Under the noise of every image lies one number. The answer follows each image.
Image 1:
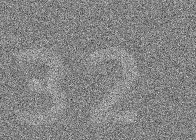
32
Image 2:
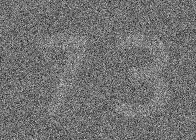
73
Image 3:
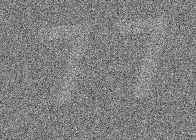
77
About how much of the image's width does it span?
two thirds
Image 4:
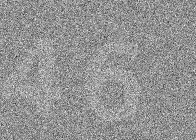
46
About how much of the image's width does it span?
two thirds
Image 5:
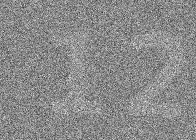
12
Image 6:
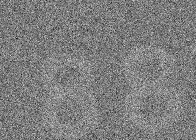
88
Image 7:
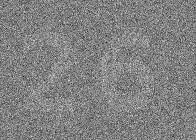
26
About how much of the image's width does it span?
two thirds
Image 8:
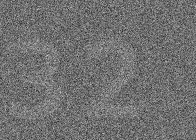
32
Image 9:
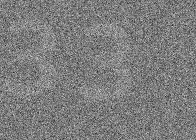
33
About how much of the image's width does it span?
two thirds
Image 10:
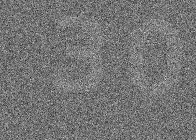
30
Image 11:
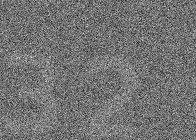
32
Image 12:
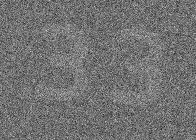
33
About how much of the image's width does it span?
two thirds
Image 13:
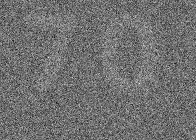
70
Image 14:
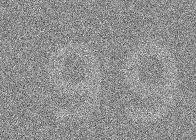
99
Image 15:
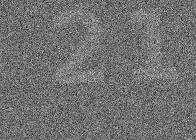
21
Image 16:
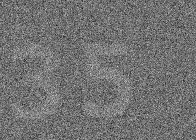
35
